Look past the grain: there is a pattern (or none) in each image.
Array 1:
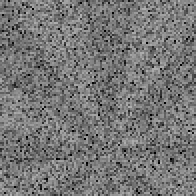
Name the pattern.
spokes from one point
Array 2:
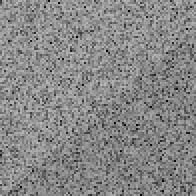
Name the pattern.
a sharp edge
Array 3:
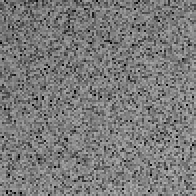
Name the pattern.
a smooth slope
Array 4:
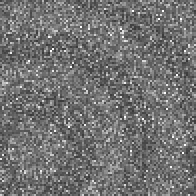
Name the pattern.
rings round one point
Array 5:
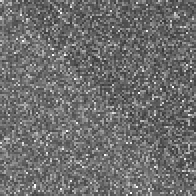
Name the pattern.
a sharp edge
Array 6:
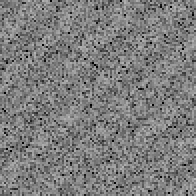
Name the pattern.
diagonal stripes
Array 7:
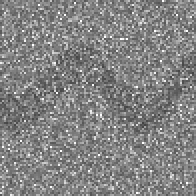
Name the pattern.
a wavy band
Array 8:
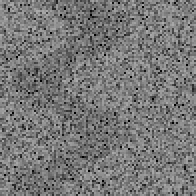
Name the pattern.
a wavy band
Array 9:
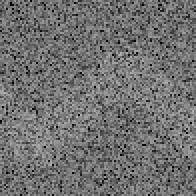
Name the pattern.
a wavy band
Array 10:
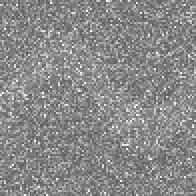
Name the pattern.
a wavy band
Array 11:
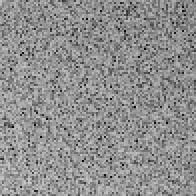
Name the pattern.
a smooth slope
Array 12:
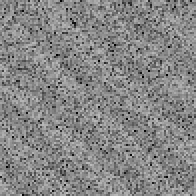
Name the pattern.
diagonal stripes
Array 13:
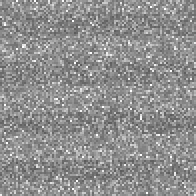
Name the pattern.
horizontal stripes
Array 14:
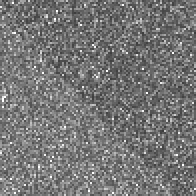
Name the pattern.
a sharp edge
